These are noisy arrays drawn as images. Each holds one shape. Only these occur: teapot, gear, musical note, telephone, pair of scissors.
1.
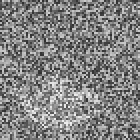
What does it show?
light teapot
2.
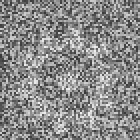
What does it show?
light gear
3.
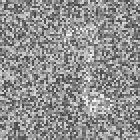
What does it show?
light musical note
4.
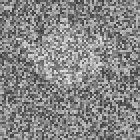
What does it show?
light teapot
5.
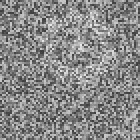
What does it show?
light gear
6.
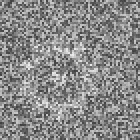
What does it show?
light gear
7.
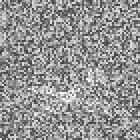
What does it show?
light pair of scissors
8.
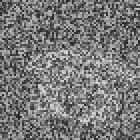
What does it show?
light telephone
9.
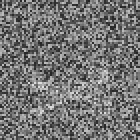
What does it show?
light pair of scissors
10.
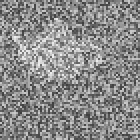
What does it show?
light teapot
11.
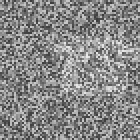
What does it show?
light telephone
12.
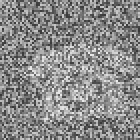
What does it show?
light telephone
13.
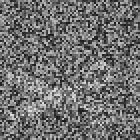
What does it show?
light pair of scissors
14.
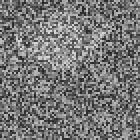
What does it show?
light teapot
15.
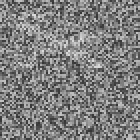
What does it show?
light pair of scissors
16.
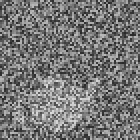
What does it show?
light teapot
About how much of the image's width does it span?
two thirds
